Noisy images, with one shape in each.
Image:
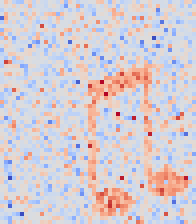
pair of musical notes
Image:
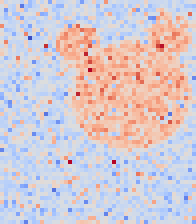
bear's head
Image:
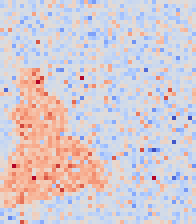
chess pawn
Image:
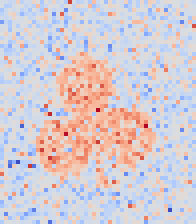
club
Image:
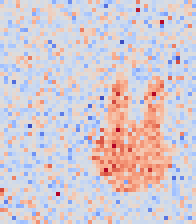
rabbit's head
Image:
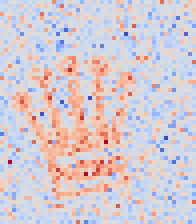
chess queen
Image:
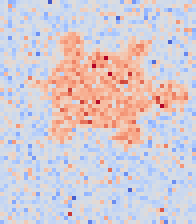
turtle
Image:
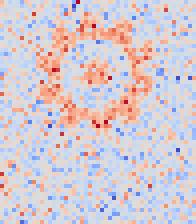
gear
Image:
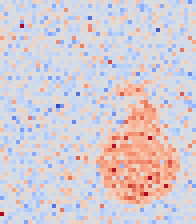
pear
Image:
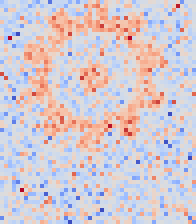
gear
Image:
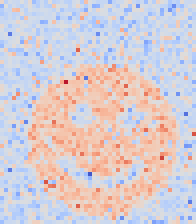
smiling face
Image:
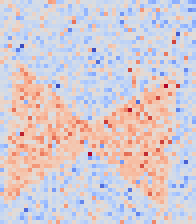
bow tie
